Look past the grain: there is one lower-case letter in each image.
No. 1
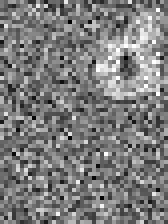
d
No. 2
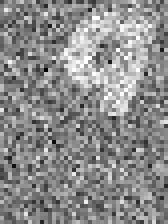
q
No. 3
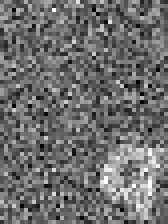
q
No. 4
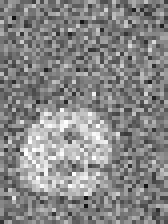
e
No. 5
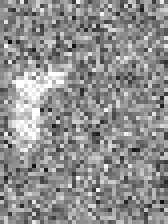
r
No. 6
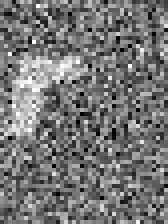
r
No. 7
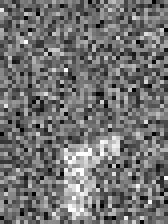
r
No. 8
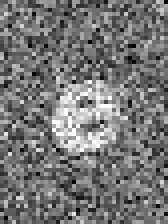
e
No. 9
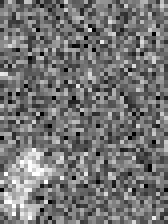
t
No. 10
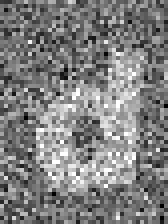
d
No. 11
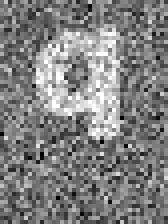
q
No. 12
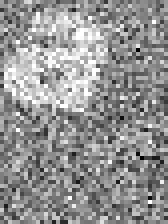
a
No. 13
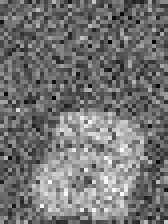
a
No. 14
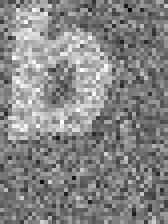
b
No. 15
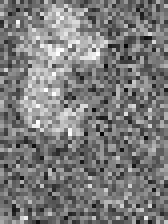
t
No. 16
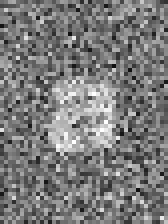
a
